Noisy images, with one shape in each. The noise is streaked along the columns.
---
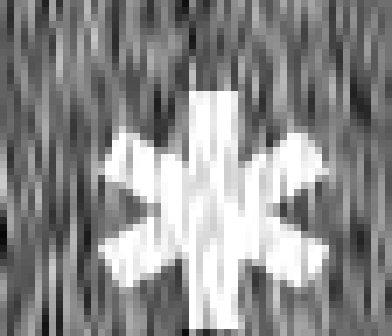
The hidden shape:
asterisk
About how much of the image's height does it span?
two thirds
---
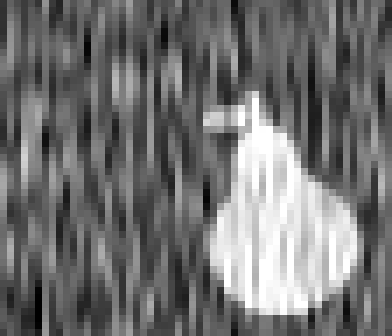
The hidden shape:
pear
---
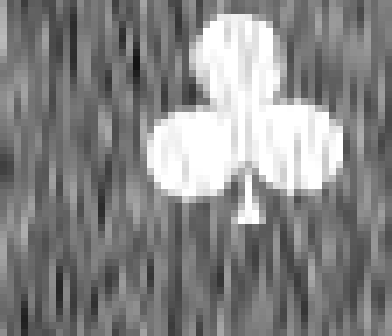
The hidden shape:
club
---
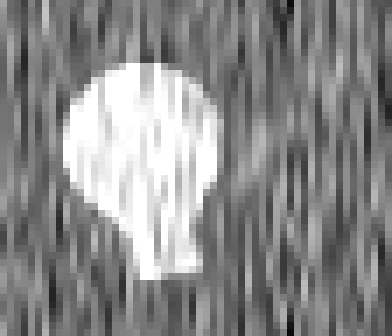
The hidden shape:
light bulb
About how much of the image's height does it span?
two thirds
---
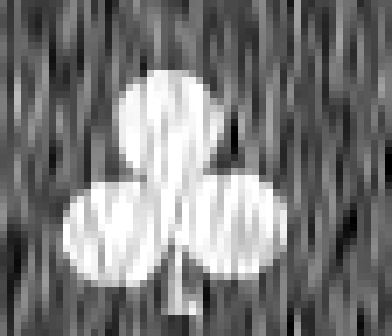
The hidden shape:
club
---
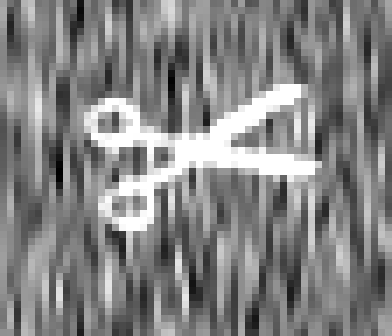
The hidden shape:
pair of scissors
